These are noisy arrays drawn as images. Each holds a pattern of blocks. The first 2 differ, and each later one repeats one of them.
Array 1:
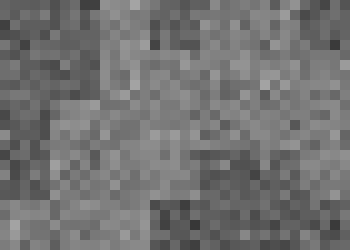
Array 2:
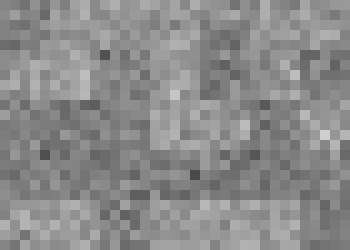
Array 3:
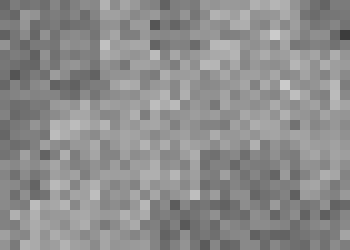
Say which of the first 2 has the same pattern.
1
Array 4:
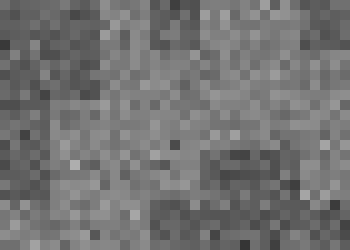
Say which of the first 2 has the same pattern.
1
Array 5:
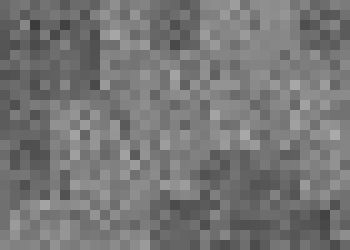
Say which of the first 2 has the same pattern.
1
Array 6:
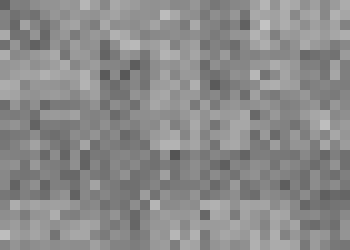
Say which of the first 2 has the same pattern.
2
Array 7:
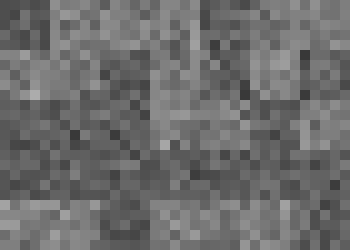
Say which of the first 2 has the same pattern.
2
